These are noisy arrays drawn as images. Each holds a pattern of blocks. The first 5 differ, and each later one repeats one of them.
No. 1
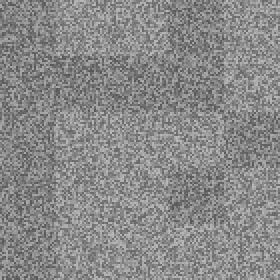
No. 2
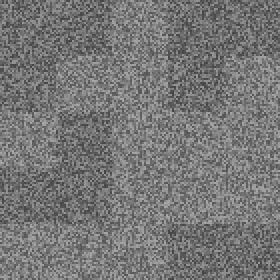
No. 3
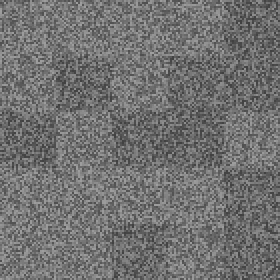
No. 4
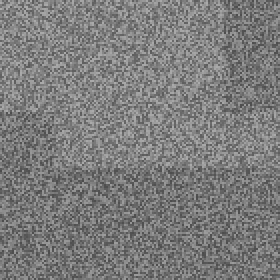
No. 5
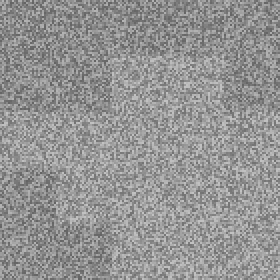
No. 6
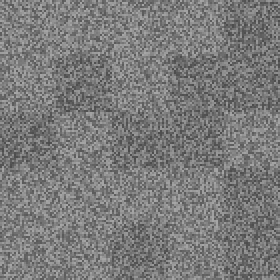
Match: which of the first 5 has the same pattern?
3
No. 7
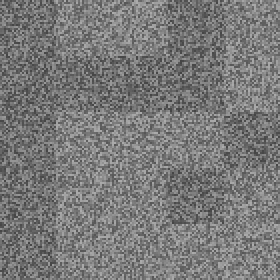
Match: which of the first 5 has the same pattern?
1
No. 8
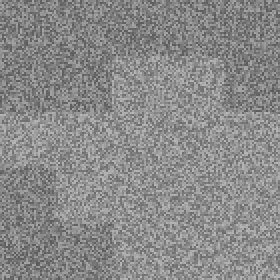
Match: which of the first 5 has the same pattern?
5
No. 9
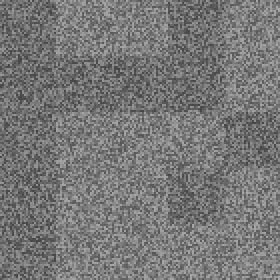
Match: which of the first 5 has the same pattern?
1
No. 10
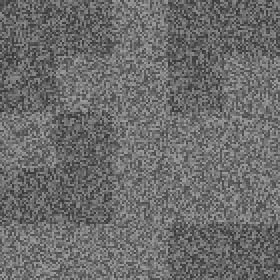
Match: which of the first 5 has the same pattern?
2
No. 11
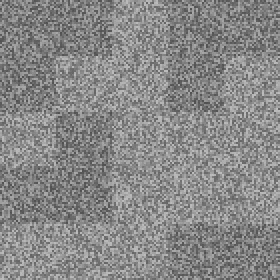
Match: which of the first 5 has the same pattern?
2
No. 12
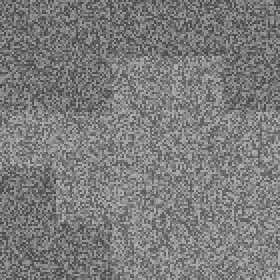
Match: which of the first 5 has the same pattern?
5
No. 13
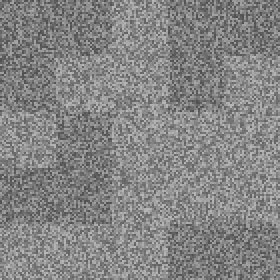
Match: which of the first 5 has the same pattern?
2
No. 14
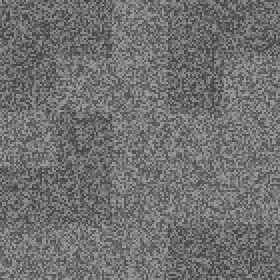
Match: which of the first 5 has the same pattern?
2
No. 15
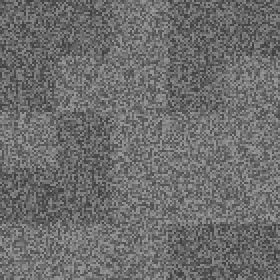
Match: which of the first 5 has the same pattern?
2
